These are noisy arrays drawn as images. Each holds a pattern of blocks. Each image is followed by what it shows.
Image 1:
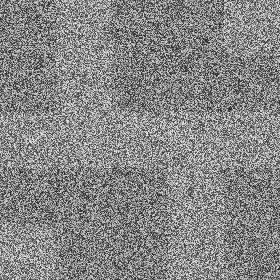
the same after a half turn
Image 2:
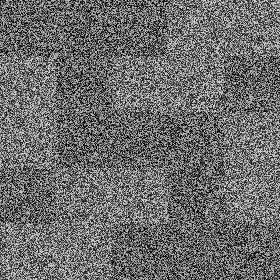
the same after a half turn
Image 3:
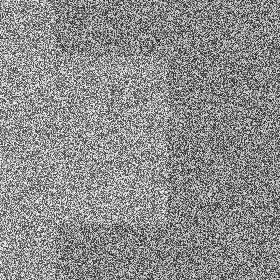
top and bottom mirror each other
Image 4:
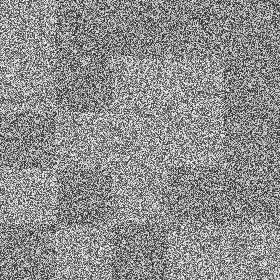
mirrored about the diagonal from the bottom left
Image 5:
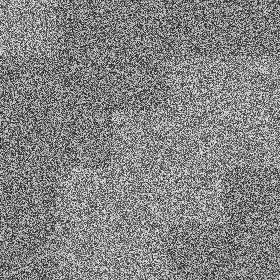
mirrored about the diagonal from the top left
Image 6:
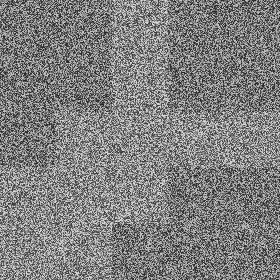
mirrored about the diagonal from the bottom left
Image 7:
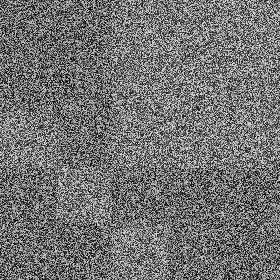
mirrored about the diagonal from the bottom left
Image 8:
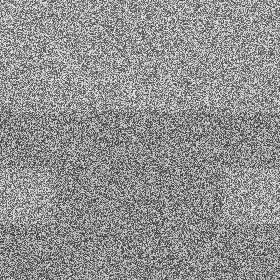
left and right mirror each other
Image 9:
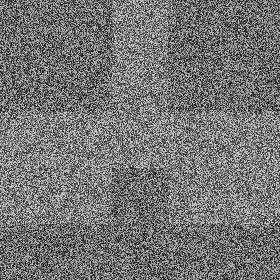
left and right mirror each other
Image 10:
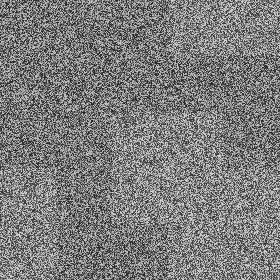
mirrored about the diagonal from the top left
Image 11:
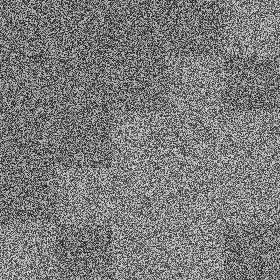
mirrored about the diagonal from the top left
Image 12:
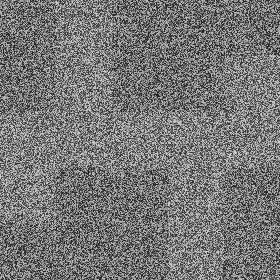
the same after a half turn
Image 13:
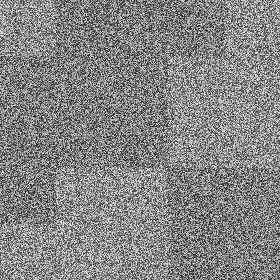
mirrored about the diagonal from the top left
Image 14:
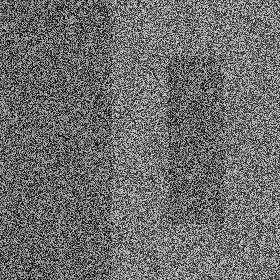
top and bottom mirror each other
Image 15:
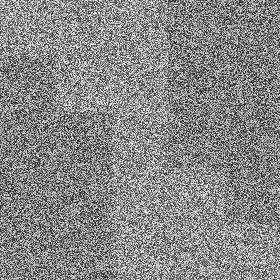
the same after a half turn
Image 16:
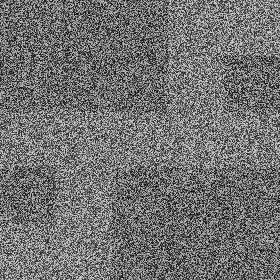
the same after a half turn
